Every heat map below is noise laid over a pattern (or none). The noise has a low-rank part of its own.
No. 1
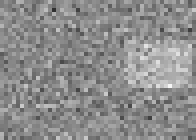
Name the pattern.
one block
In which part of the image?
middle right
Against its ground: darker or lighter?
lighter
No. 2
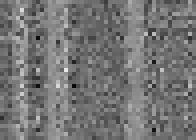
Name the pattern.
bands of columns
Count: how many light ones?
3
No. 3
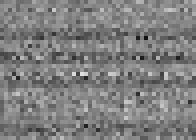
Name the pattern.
bands of rows
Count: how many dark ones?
4
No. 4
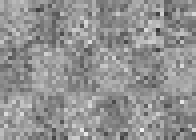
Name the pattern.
a checkerboard
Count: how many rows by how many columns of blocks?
3 by 6
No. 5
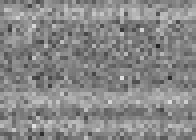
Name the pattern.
bands of rows
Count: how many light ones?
3
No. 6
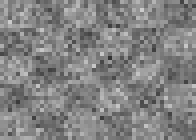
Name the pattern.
a checkerboard
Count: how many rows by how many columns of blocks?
5 by 6
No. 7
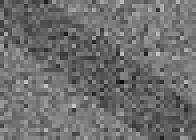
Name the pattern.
a diagonal band
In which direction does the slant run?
top left to bottom right
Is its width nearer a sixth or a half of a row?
a half
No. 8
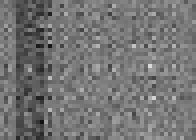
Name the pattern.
one band of columns
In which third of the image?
left
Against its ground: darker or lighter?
darker
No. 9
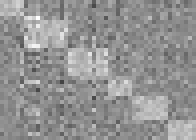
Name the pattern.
blocks along the diagonal
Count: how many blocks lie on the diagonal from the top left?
6
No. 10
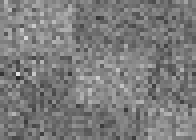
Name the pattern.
blocks along the diagonal
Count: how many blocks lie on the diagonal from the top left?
3
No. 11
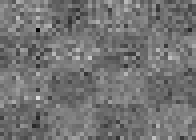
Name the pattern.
a checkerboard
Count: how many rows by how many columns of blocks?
4 by 4
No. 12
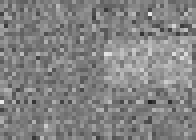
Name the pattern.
one block
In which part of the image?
middle right
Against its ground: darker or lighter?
lighter
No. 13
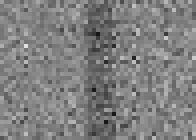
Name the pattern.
one band of columns
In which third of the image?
middle
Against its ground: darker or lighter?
darker
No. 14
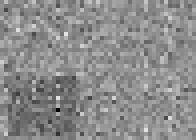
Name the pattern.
one block
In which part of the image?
bottom left
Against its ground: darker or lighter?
darker
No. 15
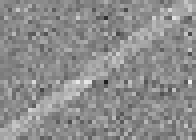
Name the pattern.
a diagonal band
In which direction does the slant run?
bottom left to top right
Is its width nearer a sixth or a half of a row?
a sixth
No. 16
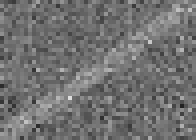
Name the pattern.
a diagonal band
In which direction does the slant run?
bottom left to top right
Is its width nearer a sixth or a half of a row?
a sixth
